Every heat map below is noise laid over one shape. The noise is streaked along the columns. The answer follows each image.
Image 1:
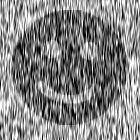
smiling face
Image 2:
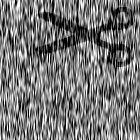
pair of scissors
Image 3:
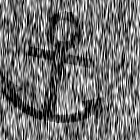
anchor
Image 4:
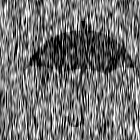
umbrella
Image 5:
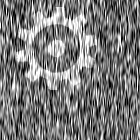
gear
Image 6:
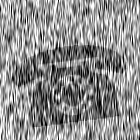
telephone
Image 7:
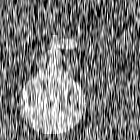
pear
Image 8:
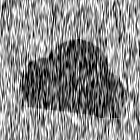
cloud
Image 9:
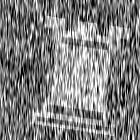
chess rook
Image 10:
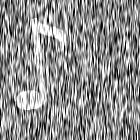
musical note
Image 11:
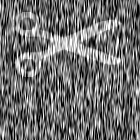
pair of scissors
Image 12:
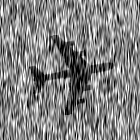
airplane
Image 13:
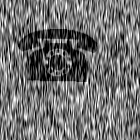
telephone
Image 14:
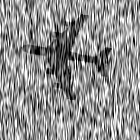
airplane
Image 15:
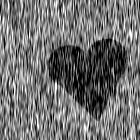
heart
